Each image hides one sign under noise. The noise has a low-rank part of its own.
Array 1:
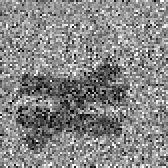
dark not-equal sign
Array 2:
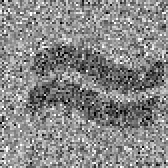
dark approximately sign
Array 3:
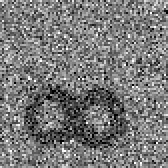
dark infinity sign
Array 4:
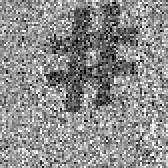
dark hash sign
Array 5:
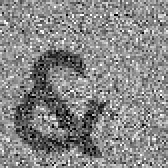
dark ampersand
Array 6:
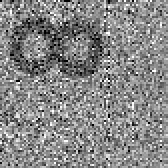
dark infinity sign
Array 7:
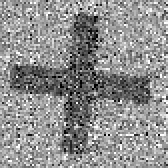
dark plus sign
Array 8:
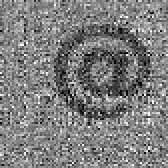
dark at sign
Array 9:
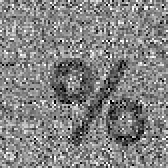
dark percent sign
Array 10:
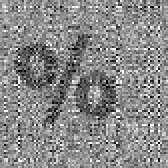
dark percent sign
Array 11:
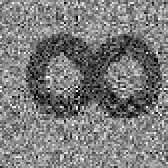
dark infinity sign
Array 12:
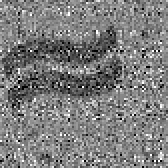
dark approximately sign
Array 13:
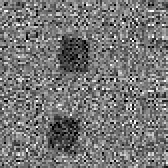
dark colon
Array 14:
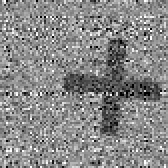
dark plus sign
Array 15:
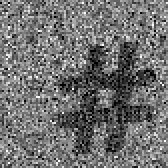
dark hash sign
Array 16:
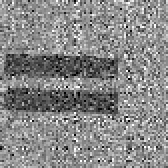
dark equals sign
